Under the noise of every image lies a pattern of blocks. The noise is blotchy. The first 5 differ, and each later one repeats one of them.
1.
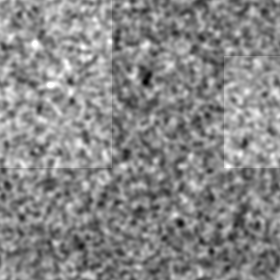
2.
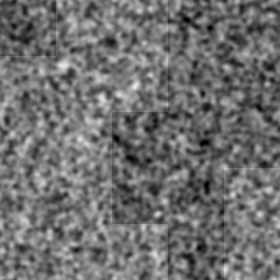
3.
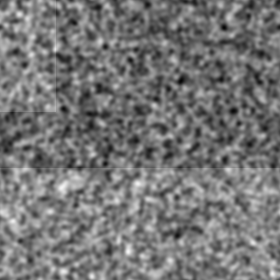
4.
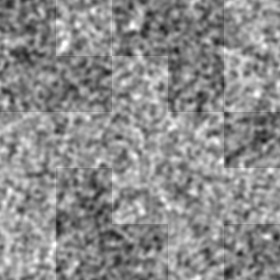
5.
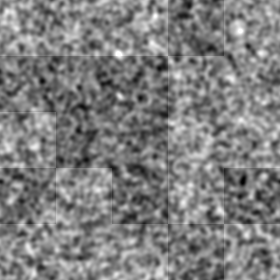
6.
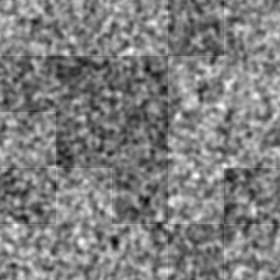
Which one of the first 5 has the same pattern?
5
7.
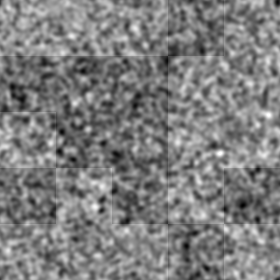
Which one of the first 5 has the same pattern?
5
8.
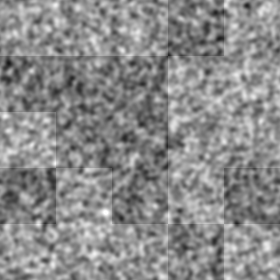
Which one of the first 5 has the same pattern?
5
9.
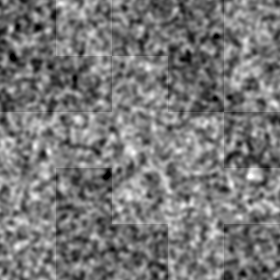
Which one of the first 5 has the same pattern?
4
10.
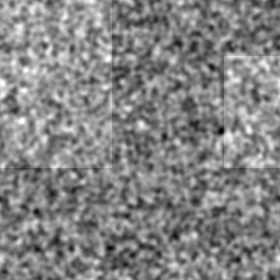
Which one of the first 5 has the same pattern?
1
